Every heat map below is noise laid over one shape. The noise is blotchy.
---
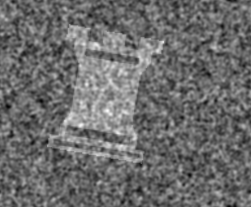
chess rook
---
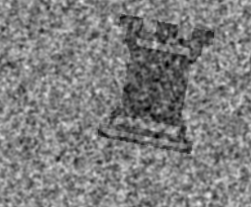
chess rook
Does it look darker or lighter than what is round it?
darker
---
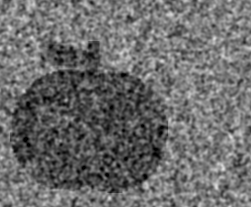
apple
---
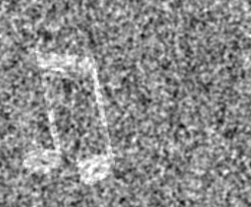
pair of musical notes
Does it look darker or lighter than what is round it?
lighter
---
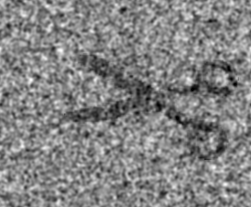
pair of scissors
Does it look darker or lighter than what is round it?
darker
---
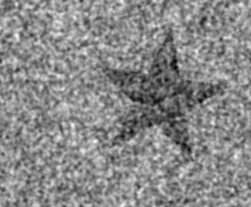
star
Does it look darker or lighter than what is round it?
darker
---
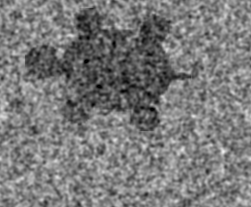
turtle
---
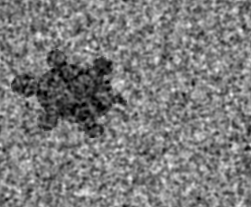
turtle
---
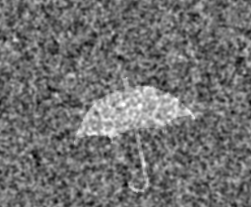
umbrella
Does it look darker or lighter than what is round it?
lighter
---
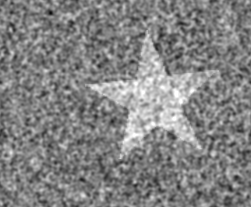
star
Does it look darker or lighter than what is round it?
lighter
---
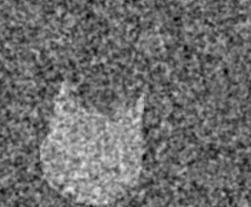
cat's head
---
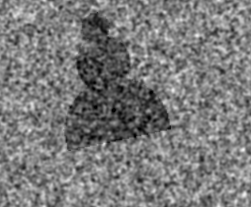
chess pawn
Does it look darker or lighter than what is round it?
darker
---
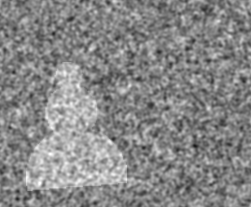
chess pawn
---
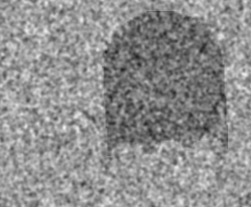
ghost
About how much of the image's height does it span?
two thirds
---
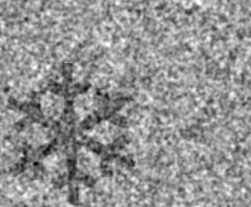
snowflake
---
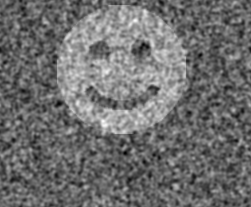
smiling face
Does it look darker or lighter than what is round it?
lighter
